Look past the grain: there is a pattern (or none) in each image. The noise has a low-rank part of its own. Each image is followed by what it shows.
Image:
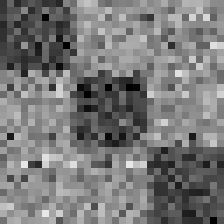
blocks along the diagonal
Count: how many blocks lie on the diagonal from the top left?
3
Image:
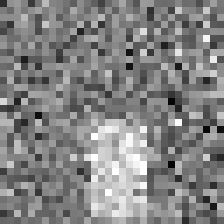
one block
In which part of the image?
bottom middle
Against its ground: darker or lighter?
lighter
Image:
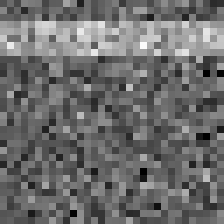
one band of rows
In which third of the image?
top
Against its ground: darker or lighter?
lighter
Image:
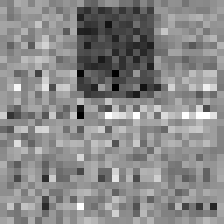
one block
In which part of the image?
top middle
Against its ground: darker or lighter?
darker
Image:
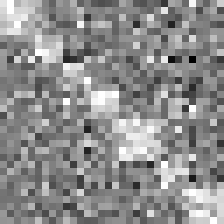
blocks along the diagonal
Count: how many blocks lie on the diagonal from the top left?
7
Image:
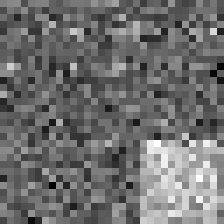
one block
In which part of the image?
bottom right
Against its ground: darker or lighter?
lighter
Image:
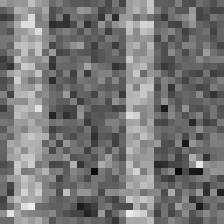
bands of columns
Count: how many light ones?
2
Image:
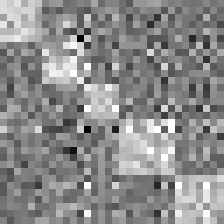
blocks along the diagonal
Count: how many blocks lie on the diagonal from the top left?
5
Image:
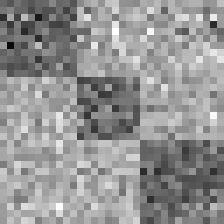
blocks along the diagonal
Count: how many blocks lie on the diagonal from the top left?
3
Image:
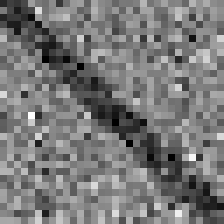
a diagonal band
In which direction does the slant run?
top left to bottom right
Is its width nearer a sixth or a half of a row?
a sixth
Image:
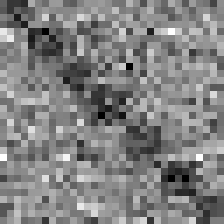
blocks along the diagonal
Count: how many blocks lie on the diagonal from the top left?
7
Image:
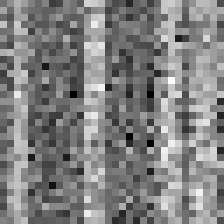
bands of columns
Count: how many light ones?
4
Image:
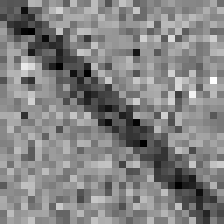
a diagonal band
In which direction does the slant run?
top left to bottom right
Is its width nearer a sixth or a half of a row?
a sixth
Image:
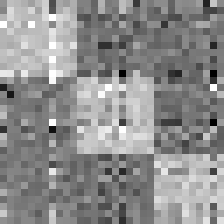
blocks along the diagonal
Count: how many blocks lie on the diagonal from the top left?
3
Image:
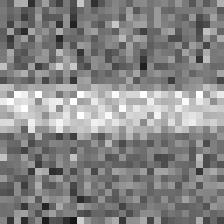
one band of rows
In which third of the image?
middle
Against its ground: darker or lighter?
lighter
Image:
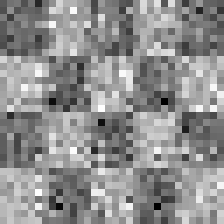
a checkerboard
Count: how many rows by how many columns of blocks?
4 by 5
